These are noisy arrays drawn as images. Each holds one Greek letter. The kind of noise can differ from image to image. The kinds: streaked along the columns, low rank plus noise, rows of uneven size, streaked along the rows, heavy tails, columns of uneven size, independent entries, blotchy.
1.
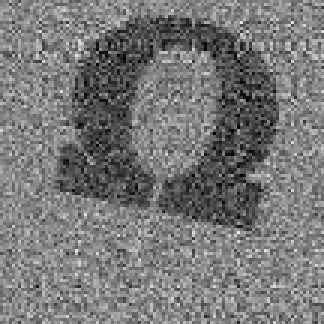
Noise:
low rank plus noise
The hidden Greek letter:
omega
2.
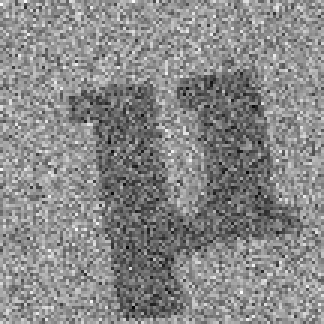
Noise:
independent entries
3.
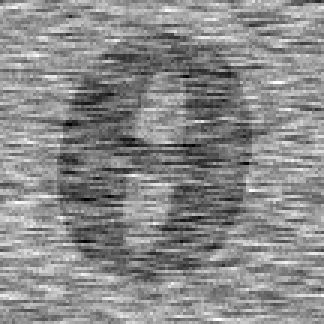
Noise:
streaked along the rows
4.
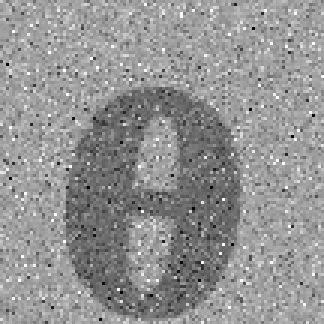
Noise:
heavy tails
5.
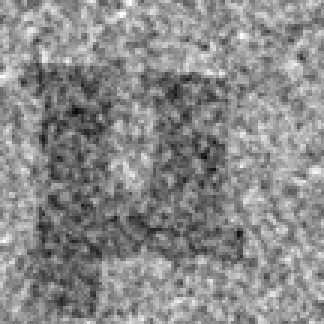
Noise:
blotchy
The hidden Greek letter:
mu
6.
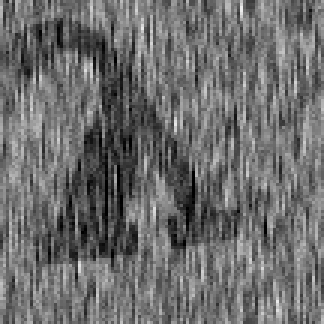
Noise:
streaked along the columns
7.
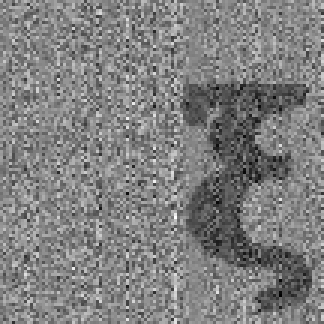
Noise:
columns of uneven size
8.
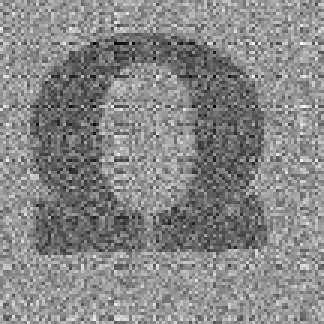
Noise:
low rank plus noise
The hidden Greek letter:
omega
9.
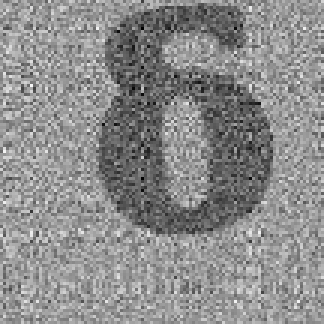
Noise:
low rank plus noise
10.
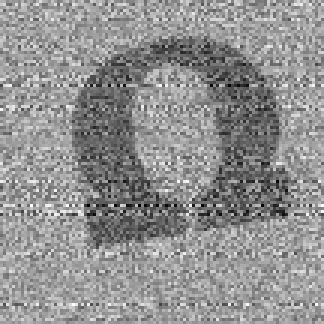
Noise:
rows of uneven size
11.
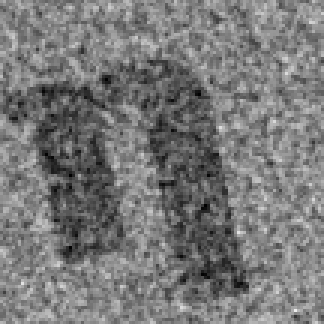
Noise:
blotchy
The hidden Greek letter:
eta
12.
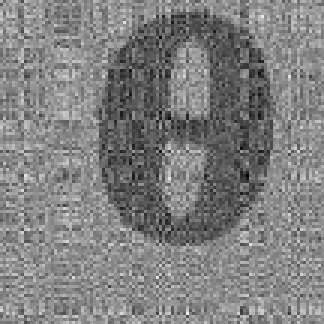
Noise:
low rank plus noise
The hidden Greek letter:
theta
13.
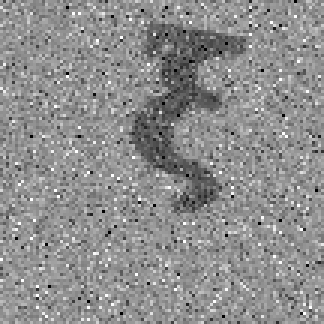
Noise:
heavy tails
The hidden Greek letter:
xi
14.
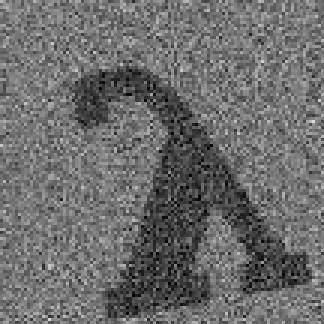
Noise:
low rank plus noise
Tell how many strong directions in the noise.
five to eight
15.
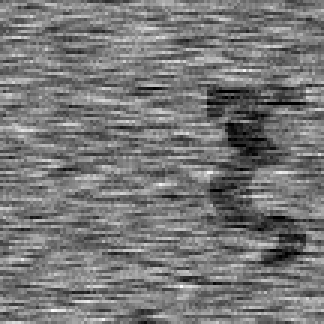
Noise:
streaked along the rows
